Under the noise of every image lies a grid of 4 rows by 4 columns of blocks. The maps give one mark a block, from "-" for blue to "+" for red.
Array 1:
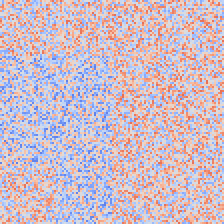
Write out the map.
+ + + +
- - + +
- - + +
+ - + +
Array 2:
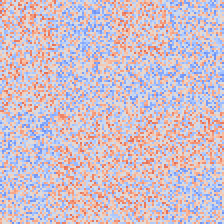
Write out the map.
+ - + -
+ - - -
- + + +
- + + -
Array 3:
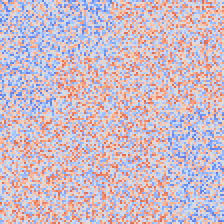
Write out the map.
- - + +
- + + +
+ + + -
+ + + -
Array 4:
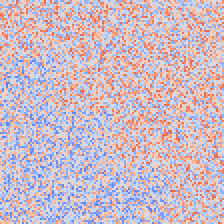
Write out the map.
+ + + +
- + + +
- - + +
- - - +
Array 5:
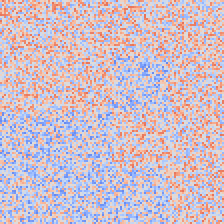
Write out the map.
+ + + +
+ + - +
- - + +
- - - +
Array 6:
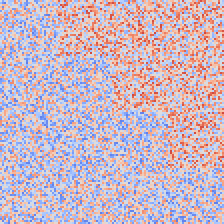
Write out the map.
- + + +
- - + +
- - - +
- - - -
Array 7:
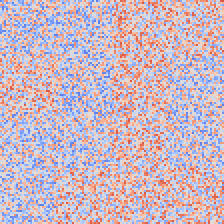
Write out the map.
- - + +
+ - + -
- - + -
- + + +
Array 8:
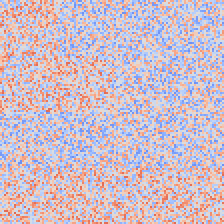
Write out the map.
+ - - -
+ + - -
- - - -
+ + + +
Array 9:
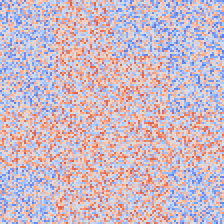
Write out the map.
- + - -
- + + -
+ + + +
- + + -
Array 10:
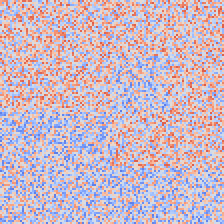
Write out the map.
+ + + +
+ + - +
- - + +
- - - -
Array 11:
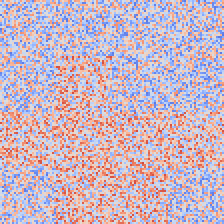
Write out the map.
- - - -
- + - -
+ + + +
- + + -
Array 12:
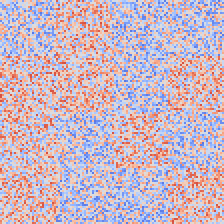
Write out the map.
- + - -
+ + - +
+ - + -
+ - - +
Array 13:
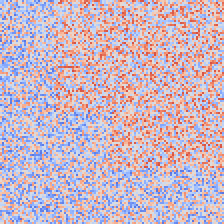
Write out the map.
- + + +
- + + +
- - + +
- - - -
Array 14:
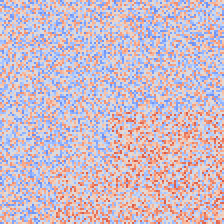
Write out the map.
- - - -
- - - -
- - + +
- + + +
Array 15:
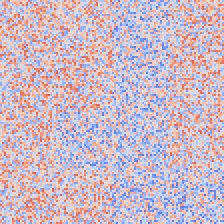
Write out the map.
+ + - +
+ + - +
+ - - +
+ + - -
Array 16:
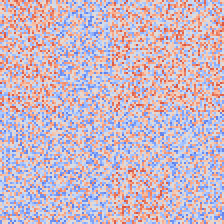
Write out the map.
+ - + +
+ - + +
- - - -
- - + -
